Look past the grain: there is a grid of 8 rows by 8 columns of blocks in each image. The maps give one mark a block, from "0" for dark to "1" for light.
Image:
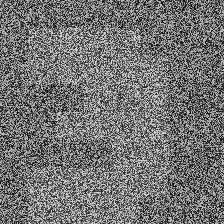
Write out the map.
0 0 0 0 0 0 0 0
0 1 1 1 1 0 0 0
0 1 1 1 1 1 0 0
0 0 0 1 1 1 0 0
0 0 1 1 1 1 0 0
0 0 0 0 1 1 0 0
0 1 1 1 1 1 0 0
0 1 1 1 1 0 0 0
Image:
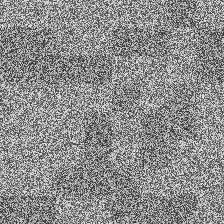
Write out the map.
1 1 1 1 1 1 0 1
0 0 1 1 0 0 1 0
0 0 0 0 1 1 1 0
1 1 1 1 0 1 0 1
1 1 1 0 1 0 0 1
1 1 1 0 1 0 1 1
1 1 0 0 0 1 1 1
0 0 1 1 0 0 0 1
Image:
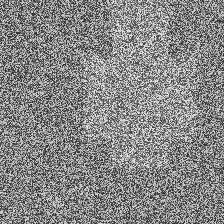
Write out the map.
0 0 0 0 1 1 0 0
0 0 0 0 1 1 0 0
0 0 0 1 1 1 1 0
0 0 0 1 1 1 1 0
0 0 0 1 1 1 1 0
0 0 0 0 1 1 0 0
0 0 0 0 0 0 0 0
0 0 0 0 0 0 0 0
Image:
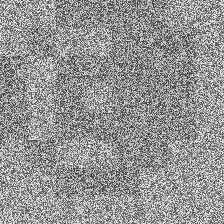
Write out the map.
1 1 0 0 0 0 1 1
1 0 1 1 0 0 0 1
0 1 0 0 0 0 0 1
0 1 0 1 0 0 0 1
0 1 0 0 0 0 0 1
1 0 1 1 0 0 1 1
1 1 0 0 0 1 1 1
1 1 1 1 1 1 1 1
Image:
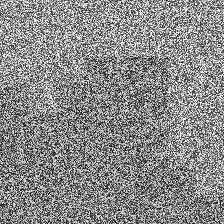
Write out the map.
1 1 1 1 1 1 1 1
1 1 1 1 1 1 1 1
1 1 1 0 0 0 1 1
0 1 0 0 0 0 1 1
0 0 0 0 0 0 1 1
0 0 0 0 0 0 1 1
0 0 0 0 0 0 0 1
0 0 0 0 0 0 0 0
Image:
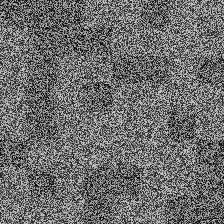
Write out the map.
0 0 0 1 1 0 1 1
1 0 0 0 1 1 1 1
1 0 1 1 0 0 1 0
1 0 1 0 1 1 1 1
1 0 1 1 1 1 0 1
0 1 1 1 1 1 1 0
1 0 1 0 0 1 1 0
1 1 1 0 1 1 0 0
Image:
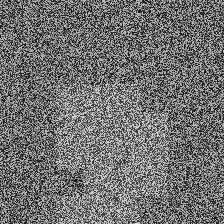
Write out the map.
0 0 0 0 0 0 0 0
0 0 0 0 0 0 0 0
0 0 0 0 0 0 0 0
0 0 1 1 1 0 0 0
0 0 1 1 1 1 0 0
0 0 1 1 1 1 0 0
0 0 0 1 1 1 0 0
0 0 1 1 1 0 0 0
